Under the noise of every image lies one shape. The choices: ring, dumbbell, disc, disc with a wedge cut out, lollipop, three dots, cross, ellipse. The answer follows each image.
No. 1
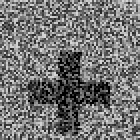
dark cross
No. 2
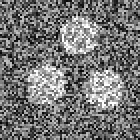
light three dots
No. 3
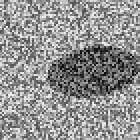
dark ellipse
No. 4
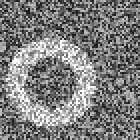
light ring
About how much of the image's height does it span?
two thirds
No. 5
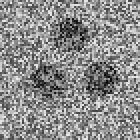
dark three dots
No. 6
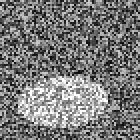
light ellipse
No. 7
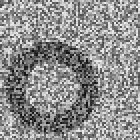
dark ring
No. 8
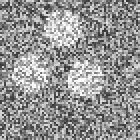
light three dots
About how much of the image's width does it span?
two thirds
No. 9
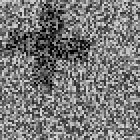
dark cross
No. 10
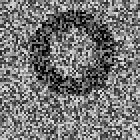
dark ring
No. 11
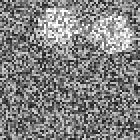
light dumbbell
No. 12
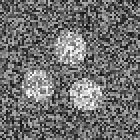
light three dots
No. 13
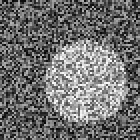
light disc
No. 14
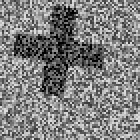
dark cross
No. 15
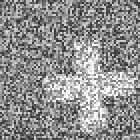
light cross
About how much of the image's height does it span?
two thirds
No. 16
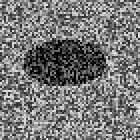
dark ellipse
